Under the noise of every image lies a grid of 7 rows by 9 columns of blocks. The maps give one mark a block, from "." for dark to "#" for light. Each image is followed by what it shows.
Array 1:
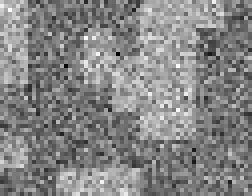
# . . . . # # # .
# . . # . # # . .
# . . # # # # . .
. . . . # # # . .
. . . . . # # . .
# . . . . . . . .
. . # # # . . . .
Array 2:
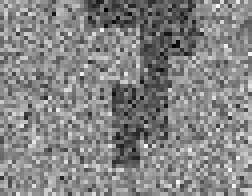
# # # . . . . # #
# # # # # . . # #
# # # # # . # # #
# # # # . . # # #
# # # # . . # # #
# # # # . # # # #
# # # # # # # # #
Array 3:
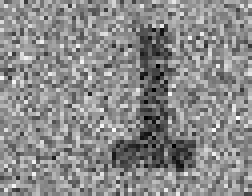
# # # # # # # # #
# # # # # . # # #
# # # # # . # # #
# # # # # . # # #
# # # # # . # # #
# # # # . . . # #
# # # # # # # # #
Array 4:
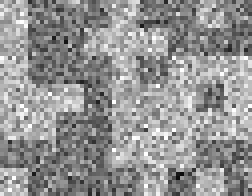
# . . . # . . # .
# . . # # # . . .
# . . . # . # # #
# # # . # # # . #
# # . . # # # # #
. . . . # # # . .
# . . . . # . # .
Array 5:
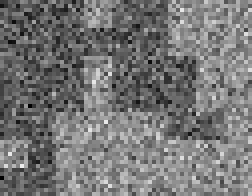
. . . # . . # # #
. . . . . . # # #
. . . # . . . # #
. . . # . . . # #
. . # # # # . . #
# . # # # # # # #
. . # # # # # # #
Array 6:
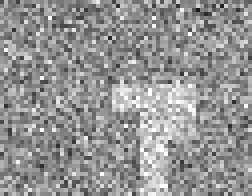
. . . . . . . . .
. . . . . . . . .
. . . . . . . . .
. . . . # # # . .
. . . . . # # . .
. . . . . # . . .
. . . . . # . . .
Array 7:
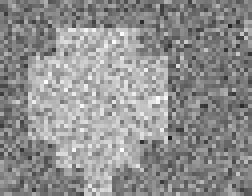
. . . . . . . . .
. . # # # . . . .
. # # # # # . . .
. # # # # # . . .
. # # # # # . . .
. . # # # . . . .
. . . # . . . . .
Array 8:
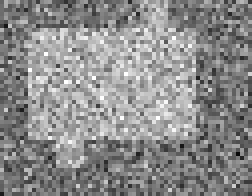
. . . . . # . . .
. # # # # # # . .
. # # # # # # . .
. # # # # # # . .
. # # # # # # . .
. . # . . . . . .
. . . . . . . . .
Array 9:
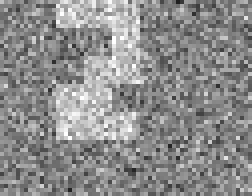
. . # # # . . . .
. . . . # . . . .
. . . # # . . . .
. . # # . . . . .
. . # # # . . . .
. . . . . . . . .
. . . . . . . . .
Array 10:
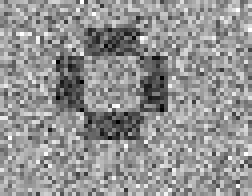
# # # # # # # # #
# # # . . # # # #
# # . # # . # # #
# # . # # . # # #
# # # . . # # # #
# # # # # # # # #
# # # # # # # # #
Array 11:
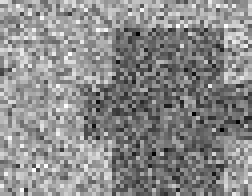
# # # # # # # # #
# # # # . . . . #
# # # # . . . . #
# # # . . . . . .
# # # . . . . . .
# # # # . . . . #
# # # # . . . . #
